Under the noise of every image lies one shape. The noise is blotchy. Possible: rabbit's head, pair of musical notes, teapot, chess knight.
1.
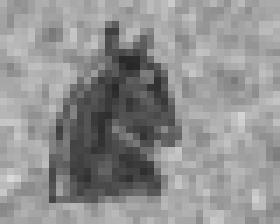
chess knight
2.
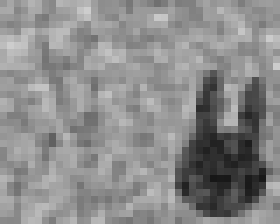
rabbit's head
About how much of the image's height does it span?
two thirds
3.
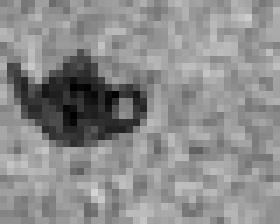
teapot
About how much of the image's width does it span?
half
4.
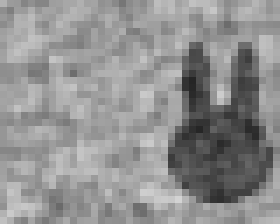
rabbit's head
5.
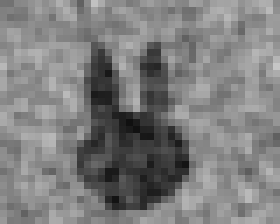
rabbit's head
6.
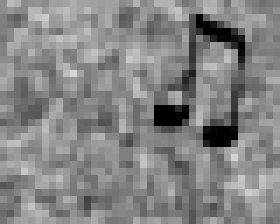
pair of musical notes
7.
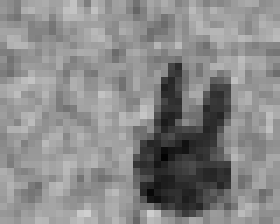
rabbit's head
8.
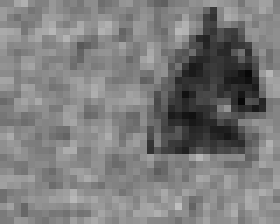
chess knight
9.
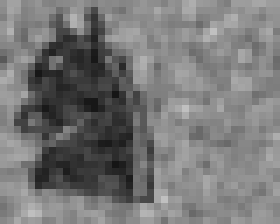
chess knight
